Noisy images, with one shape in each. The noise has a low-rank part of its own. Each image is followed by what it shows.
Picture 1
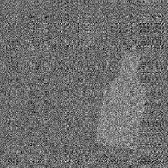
bottle
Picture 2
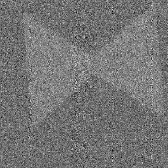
bow tie
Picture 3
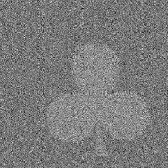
club
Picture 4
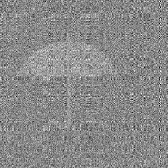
umbrella
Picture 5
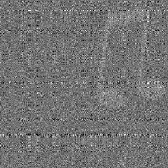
pair of musical notes
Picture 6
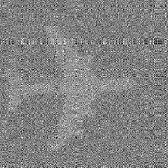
airplane
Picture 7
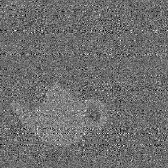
teapot
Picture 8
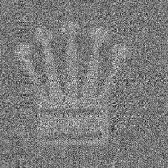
chess queen
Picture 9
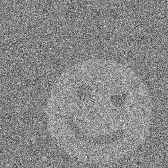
smiling face
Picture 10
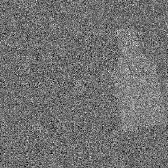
bottle
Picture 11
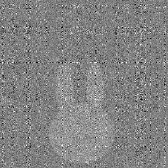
rabbit's head
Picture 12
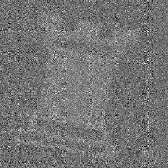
chess rook
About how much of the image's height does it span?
nearly all
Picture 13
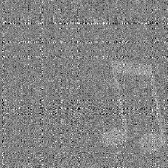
pair of musical notes
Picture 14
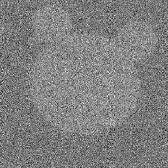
bear's head
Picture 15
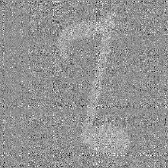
musical note
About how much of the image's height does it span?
nearly all
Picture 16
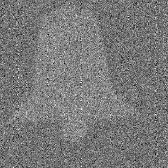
bell
